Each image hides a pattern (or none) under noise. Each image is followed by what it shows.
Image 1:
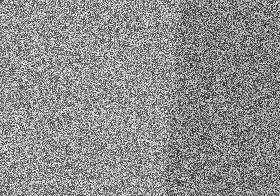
a sharp edge
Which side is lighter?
left
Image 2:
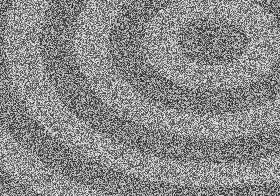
rings round one point
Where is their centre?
top right
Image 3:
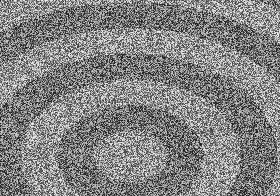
rings round one point
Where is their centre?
bottom middle
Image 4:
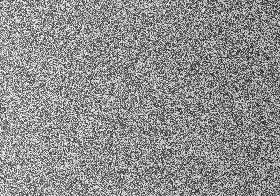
a smooth slope
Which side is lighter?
left
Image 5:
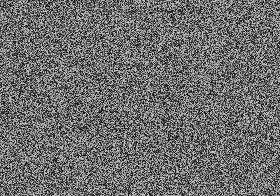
only noise
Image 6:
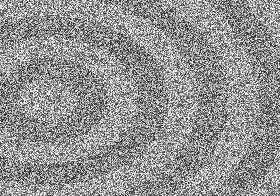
rings round one point
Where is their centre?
middle left
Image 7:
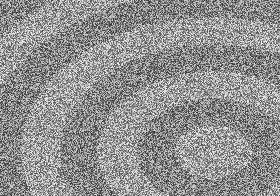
rings round one point
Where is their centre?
bottom right
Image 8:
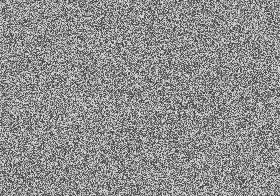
only noise
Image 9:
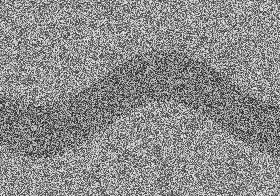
a wavy band
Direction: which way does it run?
left to right
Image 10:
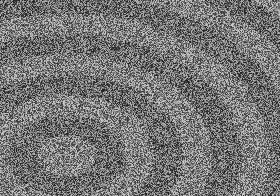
rings round one point
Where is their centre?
bottom left
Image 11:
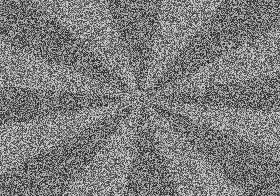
spokes from one point
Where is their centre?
centre
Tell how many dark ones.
8
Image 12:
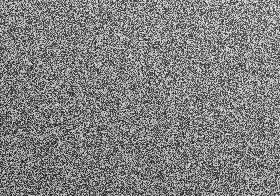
a smooth slope
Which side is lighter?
top right
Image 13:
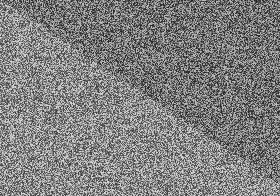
a sharp edge
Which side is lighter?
bottom left
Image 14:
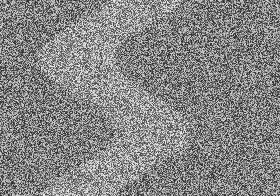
a wavy band
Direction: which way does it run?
top to bottom
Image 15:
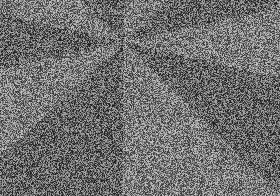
spokes from one point
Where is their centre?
top middle
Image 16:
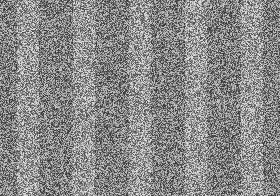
vertical stripes
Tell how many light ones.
5
